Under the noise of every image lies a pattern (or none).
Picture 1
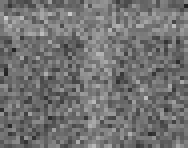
bands of rows crossing bands of columns
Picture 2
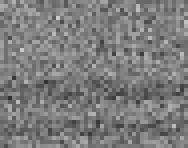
bands of rows
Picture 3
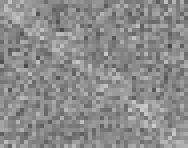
blocks along the diagonal
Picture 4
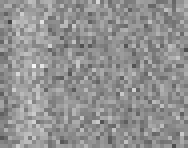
one band of columns
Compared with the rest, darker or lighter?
lighter
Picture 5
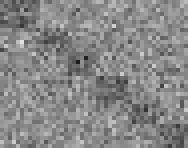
blocks along the diagonal
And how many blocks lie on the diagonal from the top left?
6
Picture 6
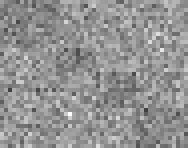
blocks along the diagonal
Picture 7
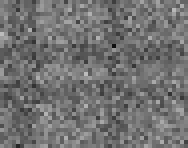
bands of rows crossing bands of columns
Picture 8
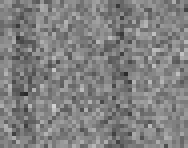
bands of columns
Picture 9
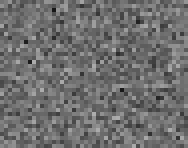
only noise
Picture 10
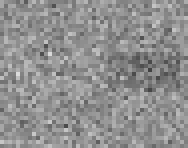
one block
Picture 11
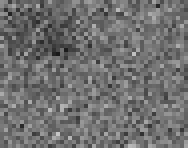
one block
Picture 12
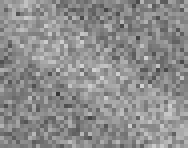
a diagonal band
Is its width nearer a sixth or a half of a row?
a half
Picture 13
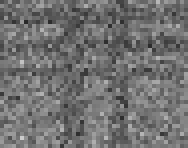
bands of rows crossing bands of columns
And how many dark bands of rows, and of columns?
3 and 2
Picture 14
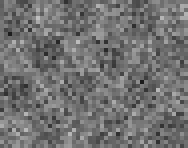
a checkerboard
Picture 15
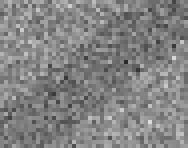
a diagonal band
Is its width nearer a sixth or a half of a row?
a half
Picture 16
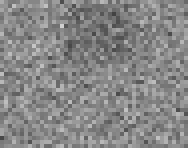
one block
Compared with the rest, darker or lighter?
darker
